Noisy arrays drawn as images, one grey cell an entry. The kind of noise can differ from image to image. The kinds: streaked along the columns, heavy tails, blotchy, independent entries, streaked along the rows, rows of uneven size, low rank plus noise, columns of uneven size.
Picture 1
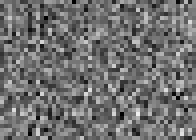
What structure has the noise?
low rank plus noise
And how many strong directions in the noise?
two
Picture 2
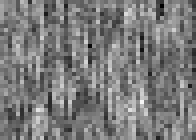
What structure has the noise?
streaked along the columns
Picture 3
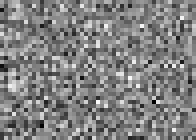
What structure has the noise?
low rank plus noise
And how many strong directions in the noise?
five to eight
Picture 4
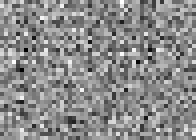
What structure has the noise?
low rank plus noise
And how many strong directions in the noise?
five to eight
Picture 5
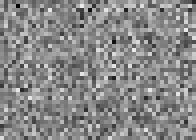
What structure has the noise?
low rank plus noise
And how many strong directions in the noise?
five to eight
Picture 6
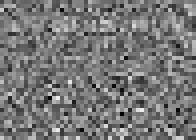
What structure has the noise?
low rank plus noise
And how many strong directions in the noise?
three or four
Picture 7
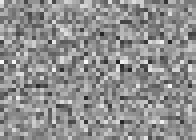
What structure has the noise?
low rank plus noise
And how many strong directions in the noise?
one
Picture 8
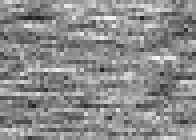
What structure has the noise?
streaked along the rows
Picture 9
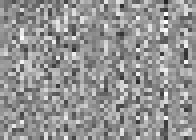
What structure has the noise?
columns of uneven size
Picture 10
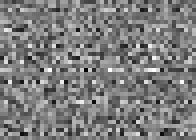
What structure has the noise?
rows of uneven size
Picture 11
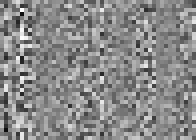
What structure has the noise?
columns of uneven size
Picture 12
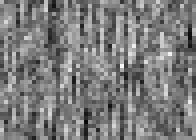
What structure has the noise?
streaked along the columns
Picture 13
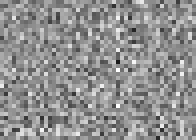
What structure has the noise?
low rank plus noise
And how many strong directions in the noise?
three or four
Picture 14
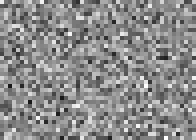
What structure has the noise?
independent entries
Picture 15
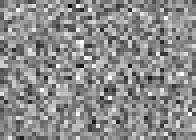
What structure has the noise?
low rank plus noise
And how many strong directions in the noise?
one
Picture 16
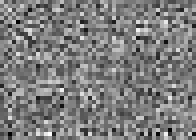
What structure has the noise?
low rank plus noise
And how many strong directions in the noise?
three or four
